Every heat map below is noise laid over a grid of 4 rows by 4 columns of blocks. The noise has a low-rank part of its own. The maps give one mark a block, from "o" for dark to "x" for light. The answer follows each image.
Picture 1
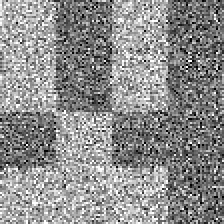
x o x o
x o x o
o x o o
x x x o
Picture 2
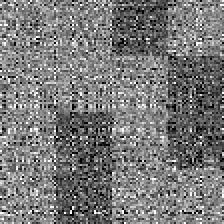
x x o x
x x x o
x o x o
x o x x
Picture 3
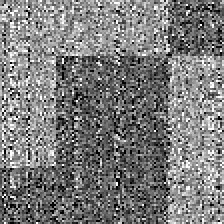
x x x o
x o o x
x o o x
o o o x
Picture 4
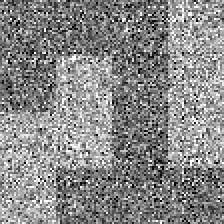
o o o x
o x o x
x x o x
x o o o
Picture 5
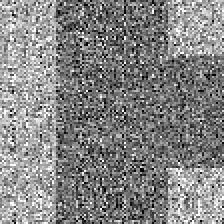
x o o x
x o o o
x o o o
x o o x
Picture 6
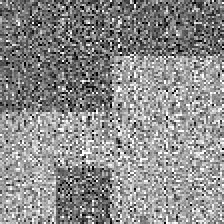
o o o o
o o x x
x x x x
x o x x
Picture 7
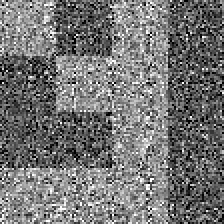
x o x o
o x x o
o o x o
x x x o
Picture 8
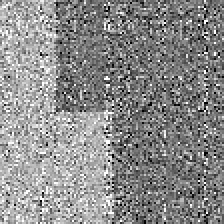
x o o o
x o o o
x x o o
x x o o
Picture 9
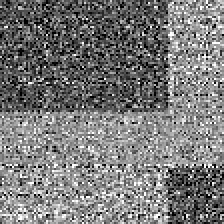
o o o x
o o o x
x x x x
x x x o
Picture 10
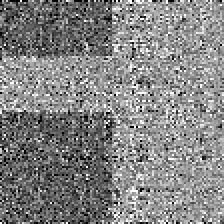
o o x x
x x x x
o o x x
o o x x
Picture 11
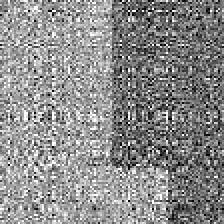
x x o o
x x o o
x x o o
x x x o
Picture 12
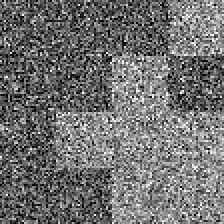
o o o x
o o x o
o x x x
o o x x
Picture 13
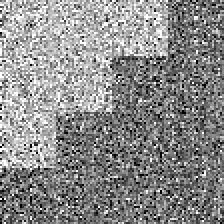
x x x o
x x o o
x o o o
o o o o
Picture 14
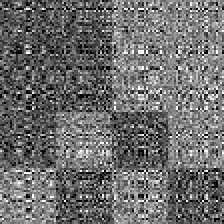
o o x x
o o x x
o x o x
x o x o
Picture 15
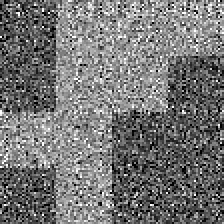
o x x x
o x x o
x x o o
o x o o
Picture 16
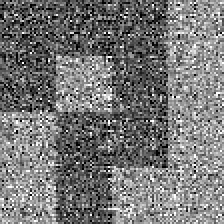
o o o x
o x o x
x o o x
x o x x
